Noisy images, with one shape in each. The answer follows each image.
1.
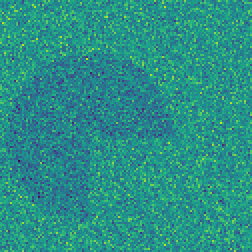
disc with a wedge cut out
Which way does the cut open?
down and right
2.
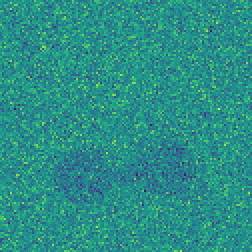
dumbbell
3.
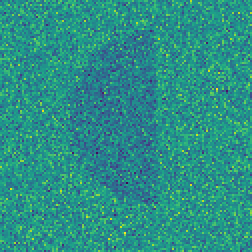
half disc
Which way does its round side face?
left
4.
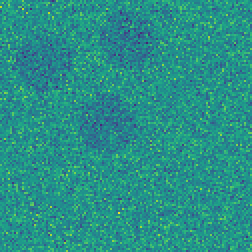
three dots
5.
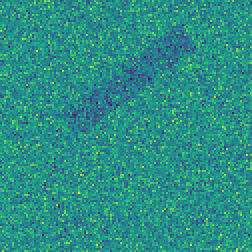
bar
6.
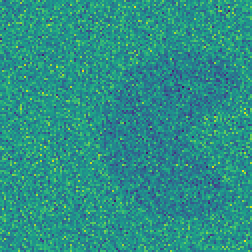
disc with a wedge cut out
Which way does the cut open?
right
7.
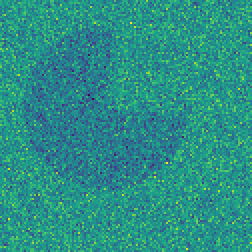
disc with a wedge cut out
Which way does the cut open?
up and right
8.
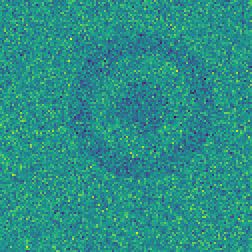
bullseye
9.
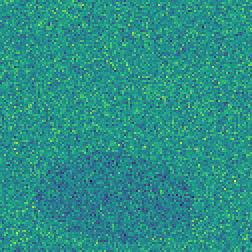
ellipse
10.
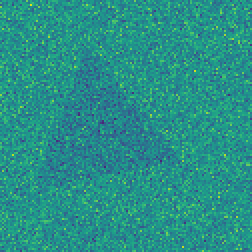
triangle
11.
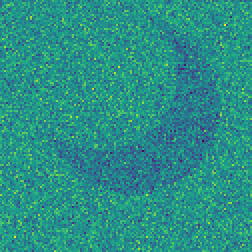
crescent
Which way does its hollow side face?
up and left
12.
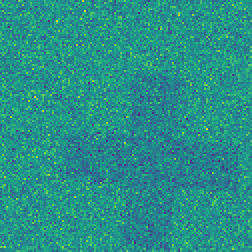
cross
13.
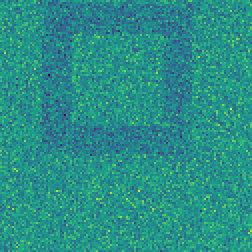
square frame
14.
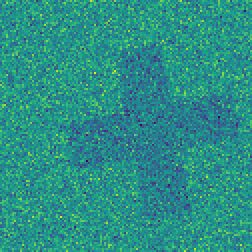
cross
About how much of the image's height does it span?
two thirds
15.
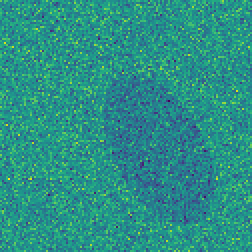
ellipse
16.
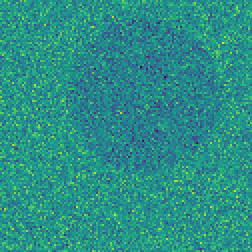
disc
